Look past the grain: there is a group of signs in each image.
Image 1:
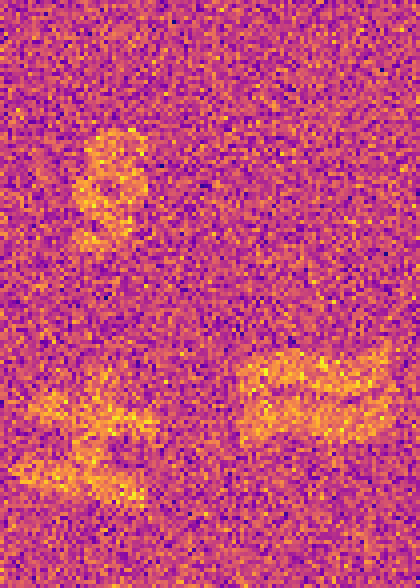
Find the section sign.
top left
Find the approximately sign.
bottom right
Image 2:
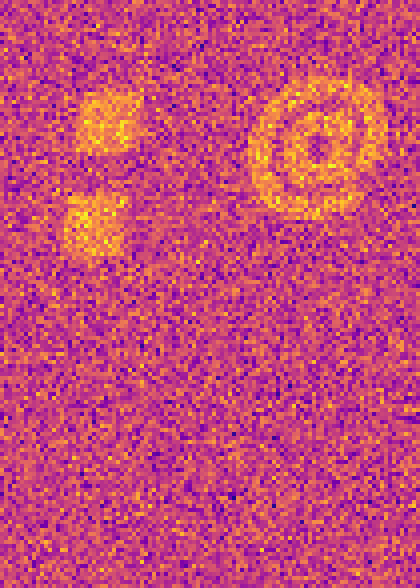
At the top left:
colon
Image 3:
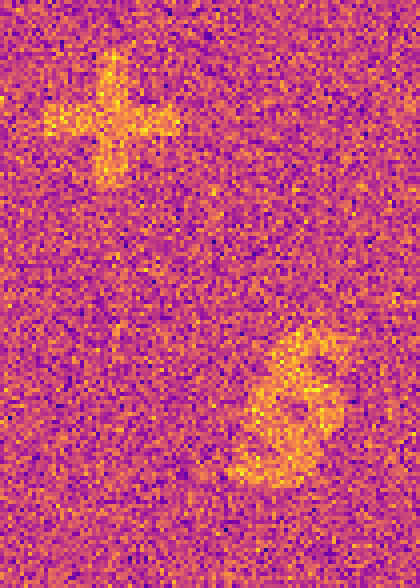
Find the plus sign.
top left
